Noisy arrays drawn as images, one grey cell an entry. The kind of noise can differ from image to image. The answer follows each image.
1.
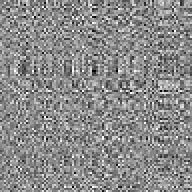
low rank plus noise
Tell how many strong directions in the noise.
three or four
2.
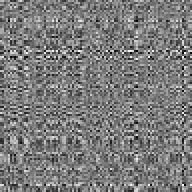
low rank plus noise
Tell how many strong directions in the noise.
two
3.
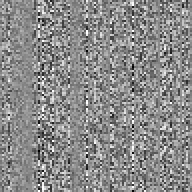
columns of uneven size
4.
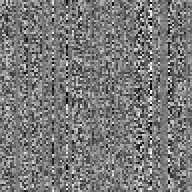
columns of uneven size
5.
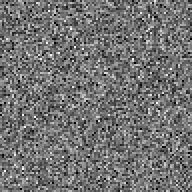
independent entries
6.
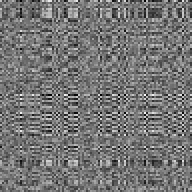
low rank plus noise
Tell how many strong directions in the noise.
one
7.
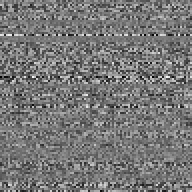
rows of uneven size
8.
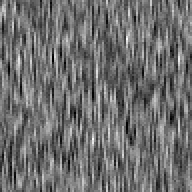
streaked along the columns
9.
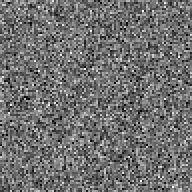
independent entries
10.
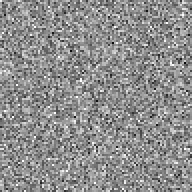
independent entries
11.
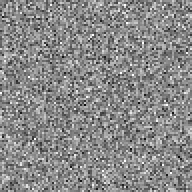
independent entries
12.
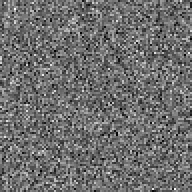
independent entries
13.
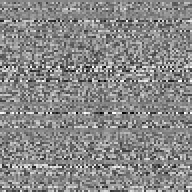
rows of uneven size
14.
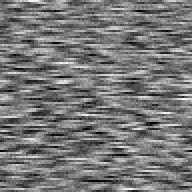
streaked along the rows
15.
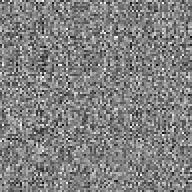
low rank plus noise
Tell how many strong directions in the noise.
five to eight
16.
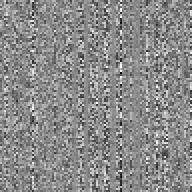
columns of uneven size
